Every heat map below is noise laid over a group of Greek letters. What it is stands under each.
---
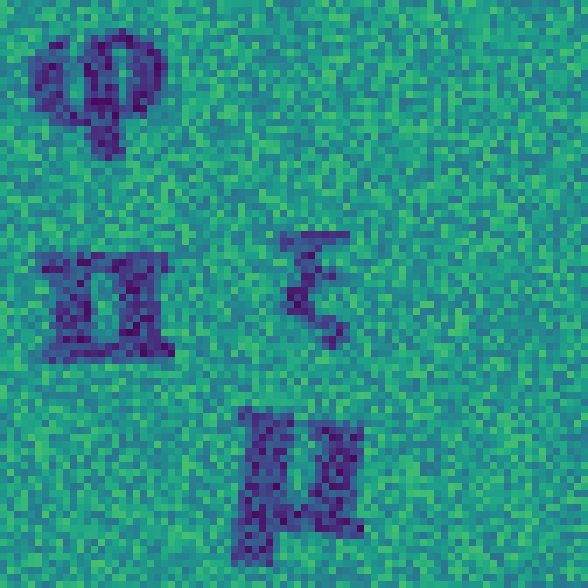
top left: phi; middle left: pi; centre: xi; bottom middle: mu
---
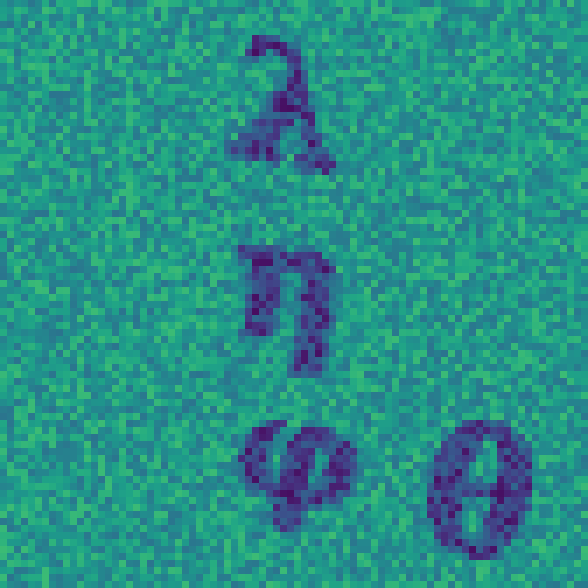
top middle: lambda; centre: eta; bottom middle: phi; bottom right: theta
